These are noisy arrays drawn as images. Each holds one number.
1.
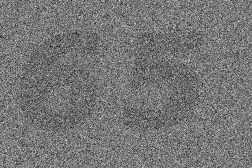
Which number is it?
65
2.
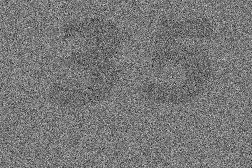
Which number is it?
35
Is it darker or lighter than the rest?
darker
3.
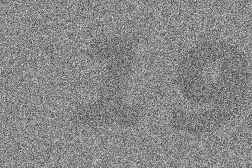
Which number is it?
19
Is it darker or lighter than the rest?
darker
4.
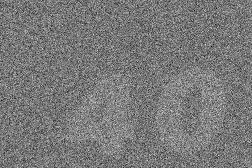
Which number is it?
40
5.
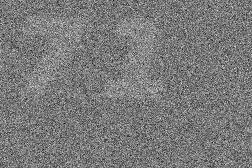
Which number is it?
71
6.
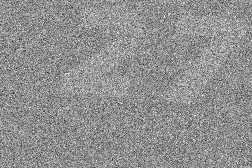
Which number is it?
27
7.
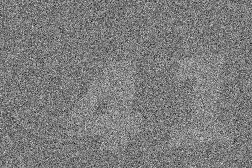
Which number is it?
41
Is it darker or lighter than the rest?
lighter
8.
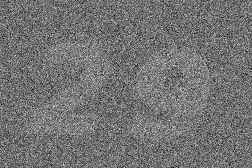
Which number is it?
29
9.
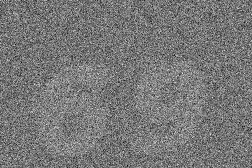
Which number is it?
69
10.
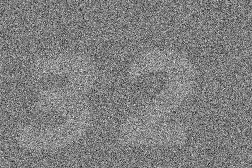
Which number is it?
32
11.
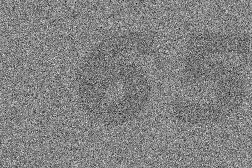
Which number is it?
65
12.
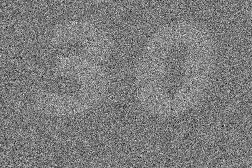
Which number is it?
30
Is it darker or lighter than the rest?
lighter
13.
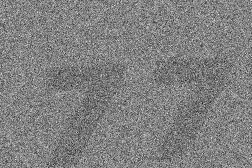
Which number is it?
77
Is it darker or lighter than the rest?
darker
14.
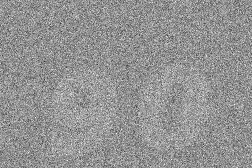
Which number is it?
90
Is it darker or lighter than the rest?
lighter
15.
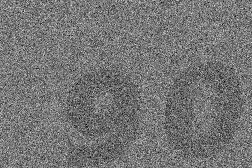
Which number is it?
90
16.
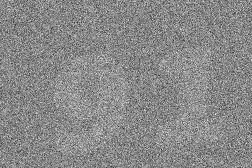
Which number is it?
91
